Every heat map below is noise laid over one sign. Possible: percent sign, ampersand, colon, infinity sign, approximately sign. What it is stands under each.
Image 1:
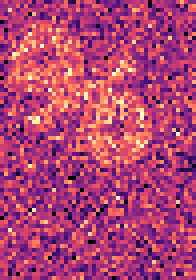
light percent sign
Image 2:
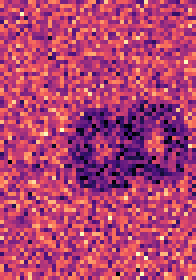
dark infinity sign
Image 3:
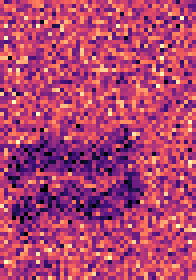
dark approximately sign
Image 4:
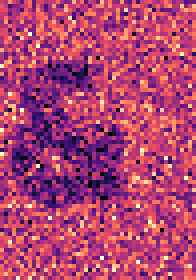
dark ampersand
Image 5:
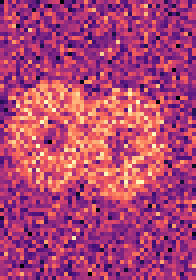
light infinity sign
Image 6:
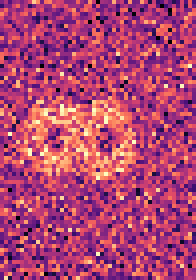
light infinity sign
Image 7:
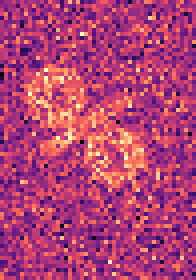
light percent sign
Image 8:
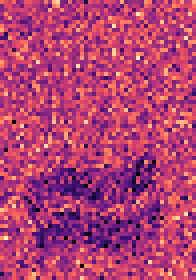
dark approximately sign
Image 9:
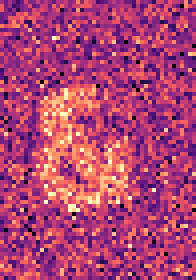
light ampersand
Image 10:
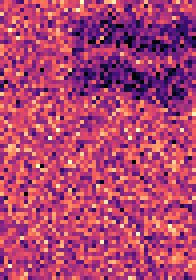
dark approximately sign
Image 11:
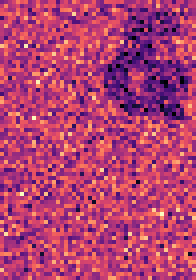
dark ampersand, top right
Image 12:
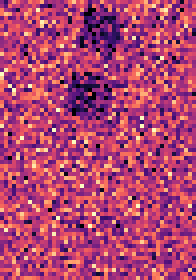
dark colon, top middle
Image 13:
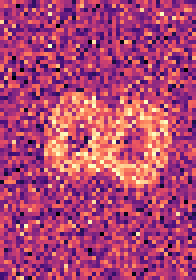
light infinity sign
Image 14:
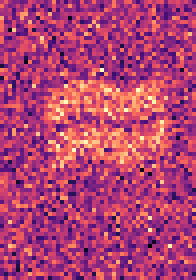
light approximately sign
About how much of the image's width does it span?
two thirds
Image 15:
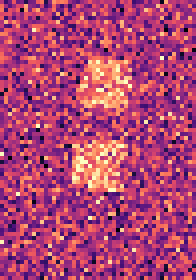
light colon
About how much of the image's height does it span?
half
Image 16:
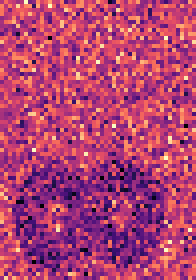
dark infinity sign
